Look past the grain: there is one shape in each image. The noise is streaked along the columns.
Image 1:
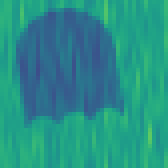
ghost
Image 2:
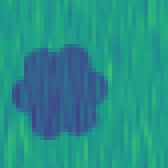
flower
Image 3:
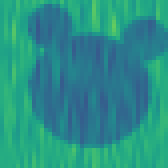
bear's head
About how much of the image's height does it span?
nearly all
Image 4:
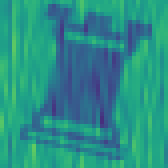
chess rook
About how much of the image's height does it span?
nearly all
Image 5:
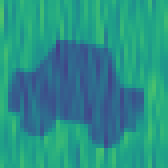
car
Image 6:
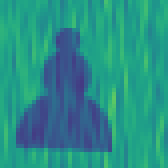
chess pawn
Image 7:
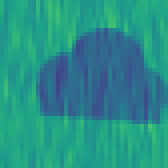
cloud
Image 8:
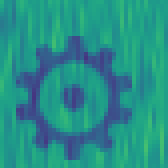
gear
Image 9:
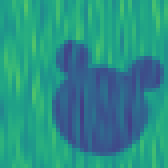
bear's head
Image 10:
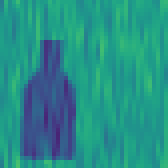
bottle
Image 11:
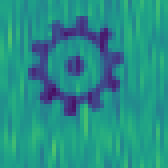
gear
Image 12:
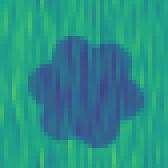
flower
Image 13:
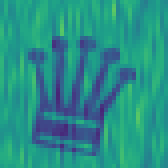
chess queen
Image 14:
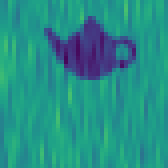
teapot
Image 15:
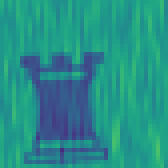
chess rook
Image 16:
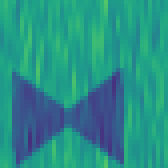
bow tie
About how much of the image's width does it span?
two thirds
